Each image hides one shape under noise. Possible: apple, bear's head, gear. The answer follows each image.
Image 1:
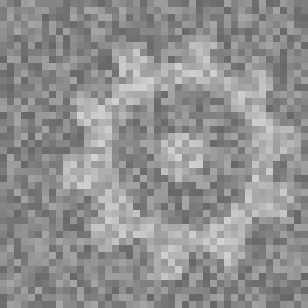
gear
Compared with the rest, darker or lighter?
lighter
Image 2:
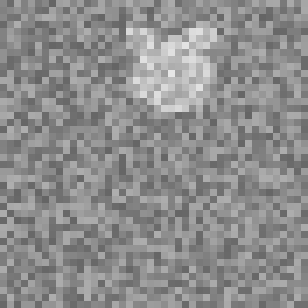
bear's head
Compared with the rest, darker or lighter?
lighter
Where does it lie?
top middle
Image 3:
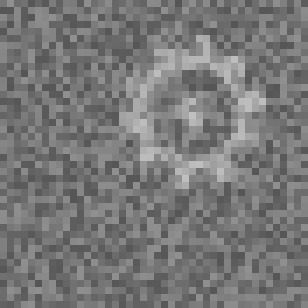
gear
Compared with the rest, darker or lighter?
lighter
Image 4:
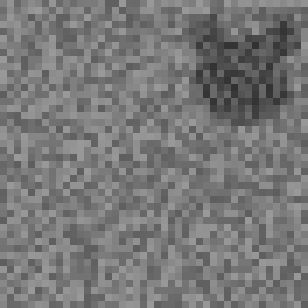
bear's head
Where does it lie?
top right
